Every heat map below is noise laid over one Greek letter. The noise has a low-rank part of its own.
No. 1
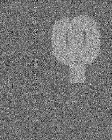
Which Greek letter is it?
phi
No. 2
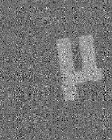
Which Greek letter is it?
mu
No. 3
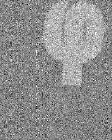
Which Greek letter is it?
phi
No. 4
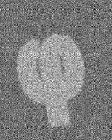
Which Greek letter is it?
phi
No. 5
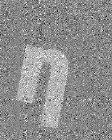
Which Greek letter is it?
eta
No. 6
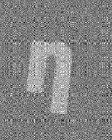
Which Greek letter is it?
eta
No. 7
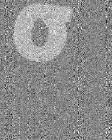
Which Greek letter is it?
sigma
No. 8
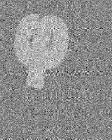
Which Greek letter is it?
phi
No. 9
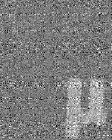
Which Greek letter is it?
mu
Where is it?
bottom right
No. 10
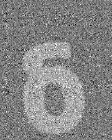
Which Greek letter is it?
delta
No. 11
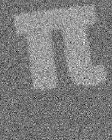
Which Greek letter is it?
pi
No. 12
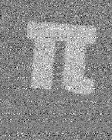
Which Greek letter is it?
pi
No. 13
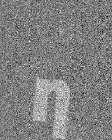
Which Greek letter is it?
eta
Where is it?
bottom middle
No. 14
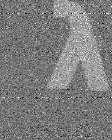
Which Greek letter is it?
lambda
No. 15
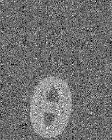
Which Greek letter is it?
theta
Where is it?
bottom middle
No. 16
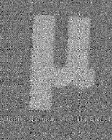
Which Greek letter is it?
mu
